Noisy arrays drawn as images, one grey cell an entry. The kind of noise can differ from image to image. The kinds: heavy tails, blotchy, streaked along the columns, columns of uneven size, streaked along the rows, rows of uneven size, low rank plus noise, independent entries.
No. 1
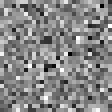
low rank plus noise
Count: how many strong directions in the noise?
five to eight
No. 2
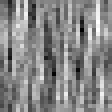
streaked along the columns
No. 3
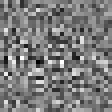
low rank plus noise
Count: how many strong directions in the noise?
three or four
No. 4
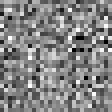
low rank plus noise
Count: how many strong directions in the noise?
three or four
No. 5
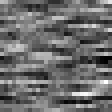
streaked along the rows
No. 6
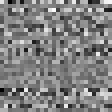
rows of uneven size
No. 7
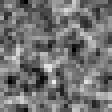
blotchy
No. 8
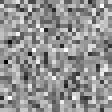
independent entries
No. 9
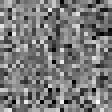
low rank plus noise
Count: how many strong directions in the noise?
three or four
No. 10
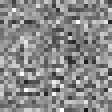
low rank plus noise
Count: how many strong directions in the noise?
three or four
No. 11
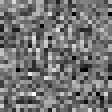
low rank plus noise
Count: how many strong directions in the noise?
three or four
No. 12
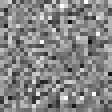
independent entries
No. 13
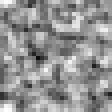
blotchy
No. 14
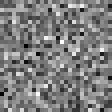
independent entries
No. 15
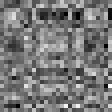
low rank plus noise
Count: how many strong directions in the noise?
one
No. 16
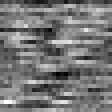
streaked along the rows
